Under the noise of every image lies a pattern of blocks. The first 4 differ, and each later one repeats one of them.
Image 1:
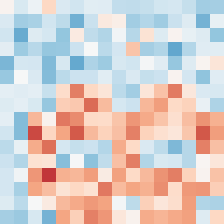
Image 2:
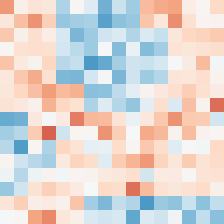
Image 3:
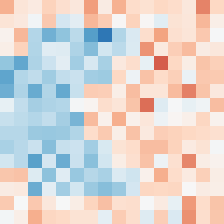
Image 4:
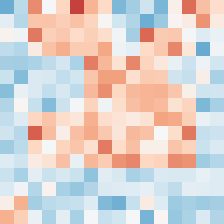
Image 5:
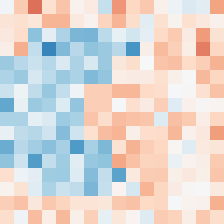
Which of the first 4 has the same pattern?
3
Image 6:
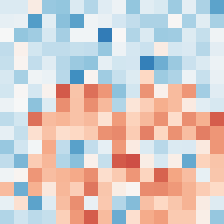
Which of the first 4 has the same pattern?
1
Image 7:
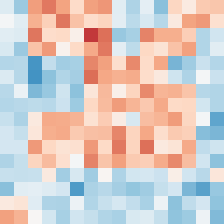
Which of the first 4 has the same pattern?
4
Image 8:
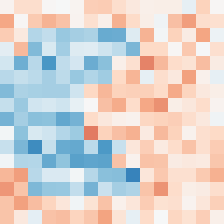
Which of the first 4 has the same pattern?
3
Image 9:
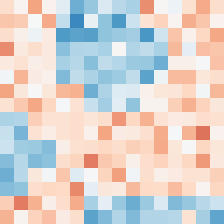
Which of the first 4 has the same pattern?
2
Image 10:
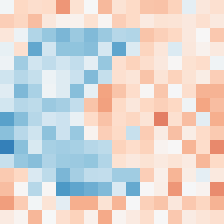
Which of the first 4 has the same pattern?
3
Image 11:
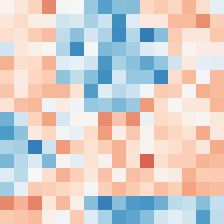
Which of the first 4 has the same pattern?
2
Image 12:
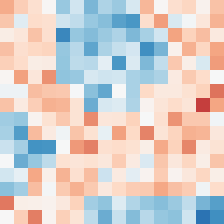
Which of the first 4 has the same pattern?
2
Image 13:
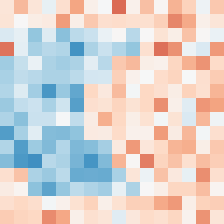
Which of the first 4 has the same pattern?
3
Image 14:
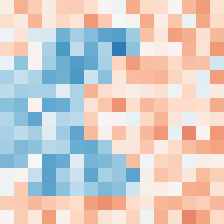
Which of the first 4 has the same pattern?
3
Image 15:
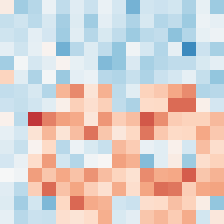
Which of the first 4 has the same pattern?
1
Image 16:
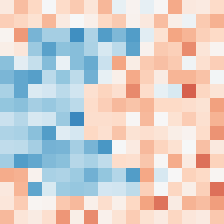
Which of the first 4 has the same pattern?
3
